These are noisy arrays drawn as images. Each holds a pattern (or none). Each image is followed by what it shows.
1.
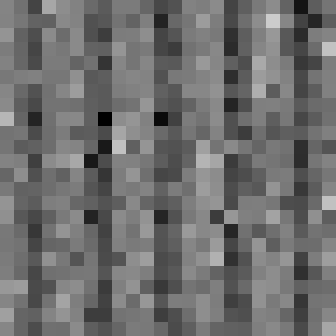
vertical stripes
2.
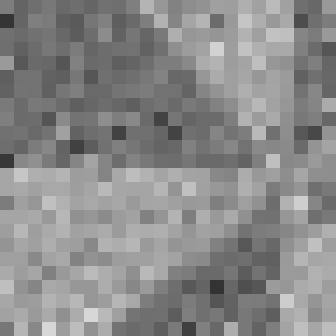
spokes from one point
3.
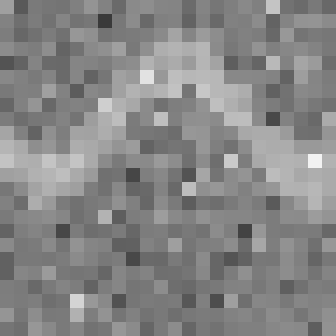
a wavy band
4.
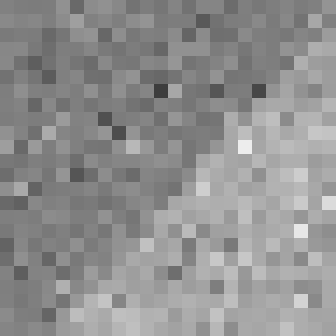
a sharp edge
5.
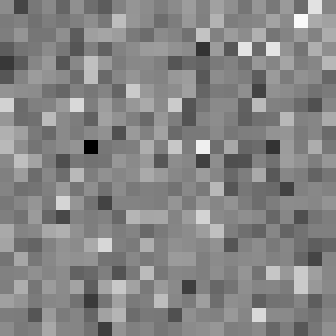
only noise
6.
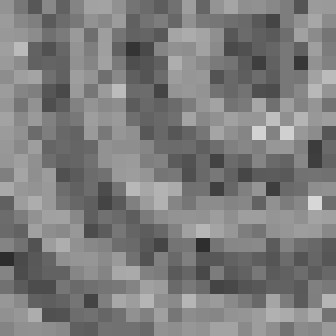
rings round one point
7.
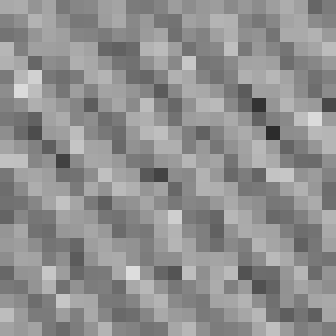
diagonal stripes
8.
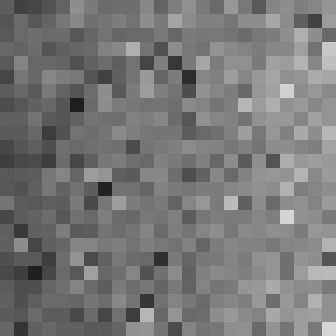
a smooth slope
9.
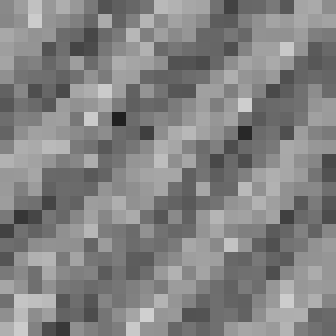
diagonal stripes
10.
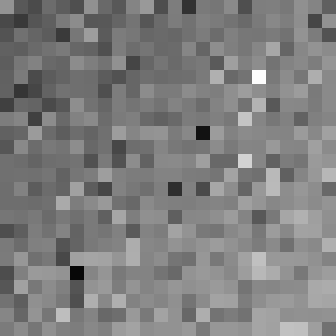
a smooth slope
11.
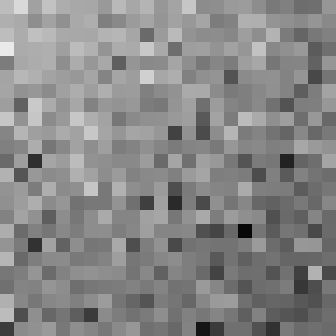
a smooth slope
